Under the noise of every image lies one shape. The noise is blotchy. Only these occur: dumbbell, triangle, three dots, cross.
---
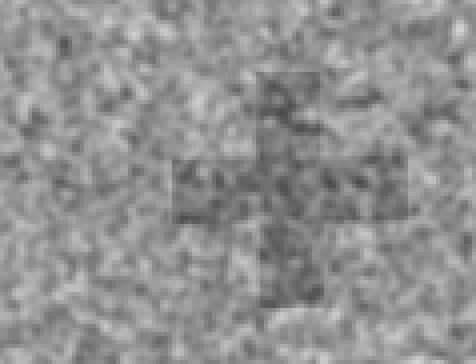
cross
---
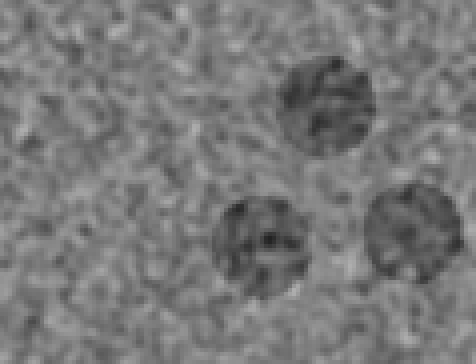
three dots
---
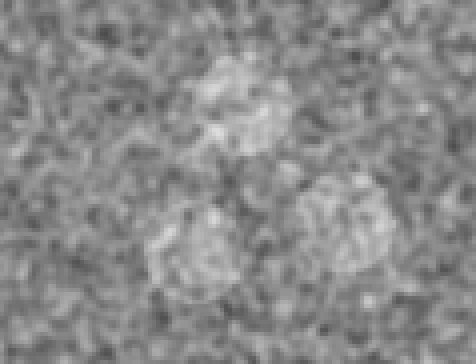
three dots
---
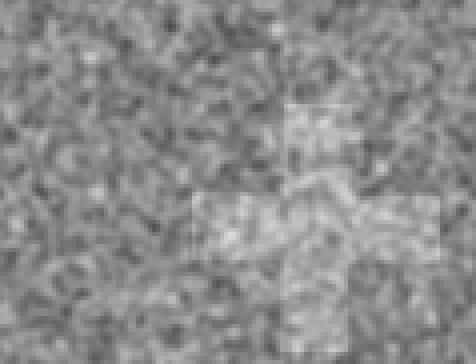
cross
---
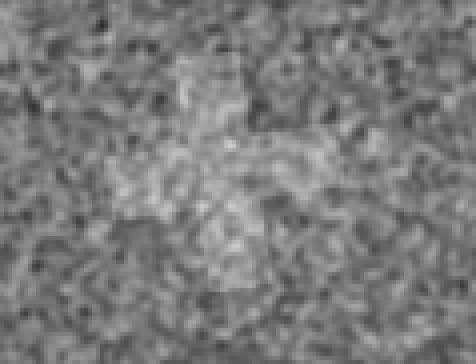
cross
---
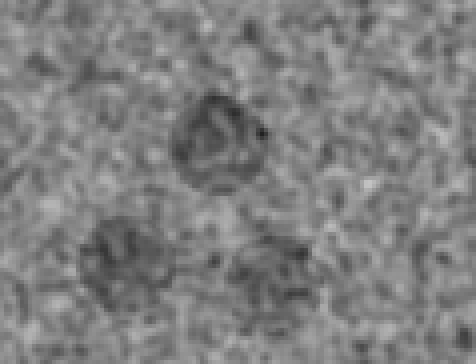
three dots
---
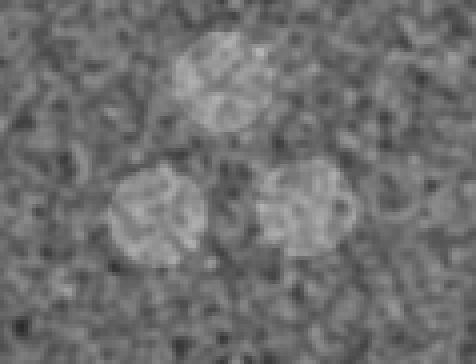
three dots
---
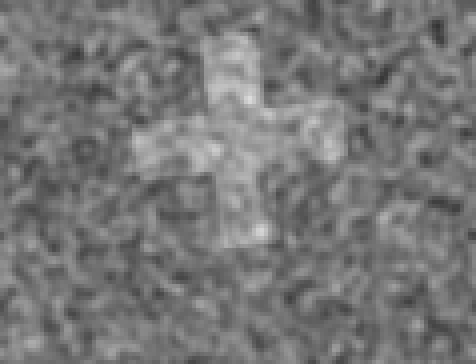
cross
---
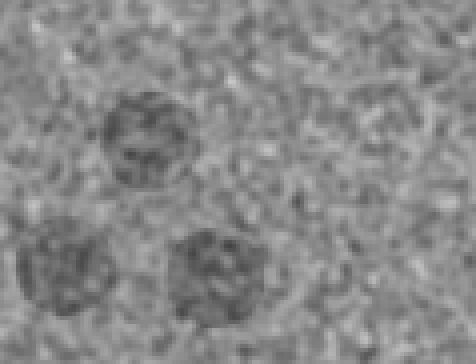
three dots
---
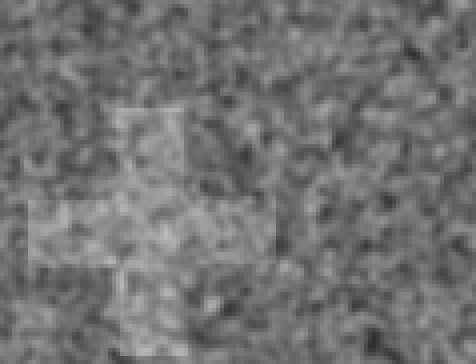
cross
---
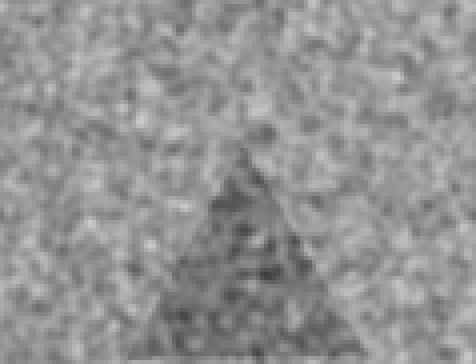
triangle
